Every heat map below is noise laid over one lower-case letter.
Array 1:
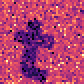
t
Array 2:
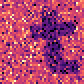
t
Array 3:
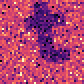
t
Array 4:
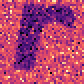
r
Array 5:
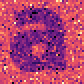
a
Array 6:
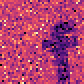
f
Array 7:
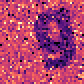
g
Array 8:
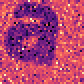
a
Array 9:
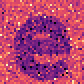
e
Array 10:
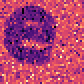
e
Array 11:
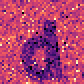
d
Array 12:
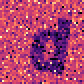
d
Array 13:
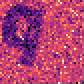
q
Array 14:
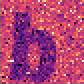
b
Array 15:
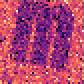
m
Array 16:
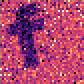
f
